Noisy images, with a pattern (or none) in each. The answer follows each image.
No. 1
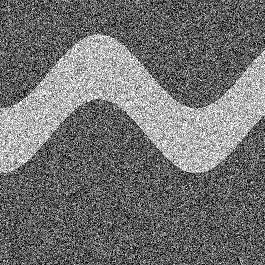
a wavy band
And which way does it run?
left to right
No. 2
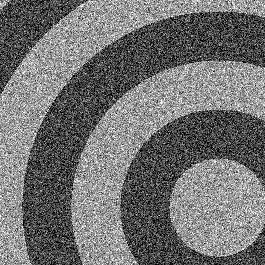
rings round one point
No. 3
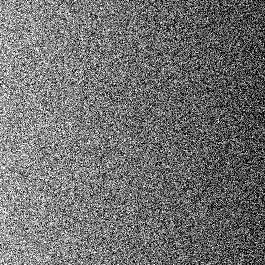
a smooth slope
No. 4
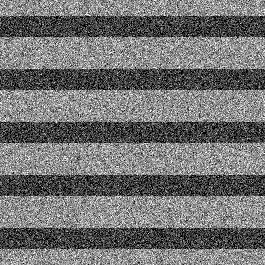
horizontal stripes
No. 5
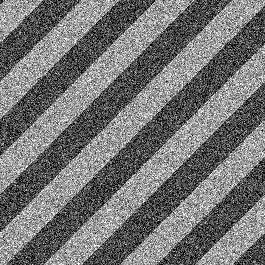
diagonal stripes
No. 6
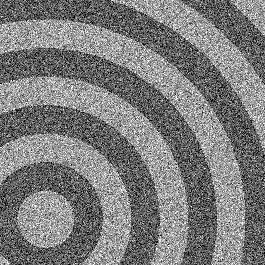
rings round one point
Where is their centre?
bottom left
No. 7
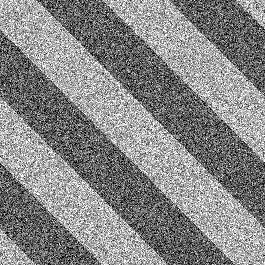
diagonal stripes
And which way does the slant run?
top left to bottom right
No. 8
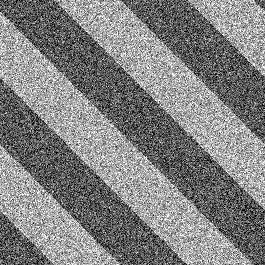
diagonal stripes
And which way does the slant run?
top left to bottom right
